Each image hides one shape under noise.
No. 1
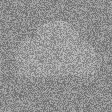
cloud
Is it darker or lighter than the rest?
lighter
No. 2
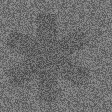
asterisk
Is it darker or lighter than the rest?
darker
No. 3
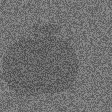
apple
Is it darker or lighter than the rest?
darker
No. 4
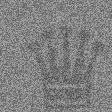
chess queen
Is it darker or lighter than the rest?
darker
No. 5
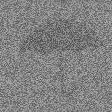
umbrella
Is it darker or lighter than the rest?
darker
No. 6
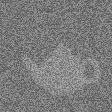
teapot
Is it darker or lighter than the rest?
lighter
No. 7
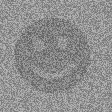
smiling face
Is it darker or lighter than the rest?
darker
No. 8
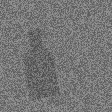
bottle
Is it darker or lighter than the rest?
darker
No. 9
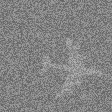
airplane
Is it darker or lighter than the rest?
lighter
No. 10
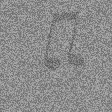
pair of musical notes
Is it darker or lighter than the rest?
darker
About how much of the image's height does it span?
half
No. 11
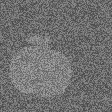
apple
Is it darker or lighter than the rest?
lighter
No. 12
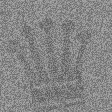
chess queen
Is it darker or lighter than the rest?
darker
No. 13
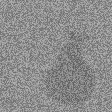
pear
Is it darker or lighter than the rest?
darker
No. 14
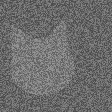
cat's head
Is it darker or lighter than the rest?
lighter
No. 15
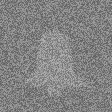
bell
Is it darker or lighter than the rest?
lighter
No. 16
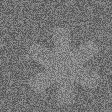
asterisk
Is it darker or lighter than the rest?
lighter
